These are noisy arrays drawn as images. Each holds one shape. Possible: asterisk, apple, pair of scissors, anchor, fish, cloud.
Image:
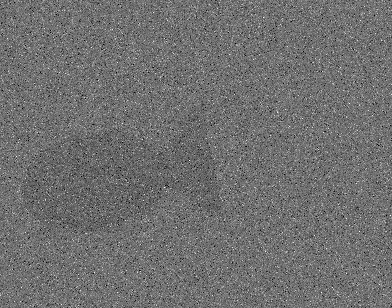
fish
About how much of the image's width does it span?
half
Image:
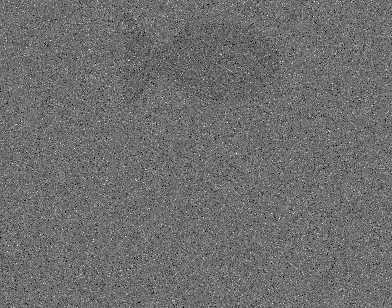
fish
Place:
top middle
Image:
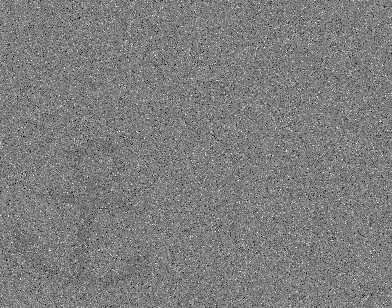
anchor
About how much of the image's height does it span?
half
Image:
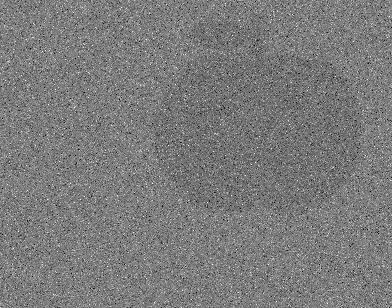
apple
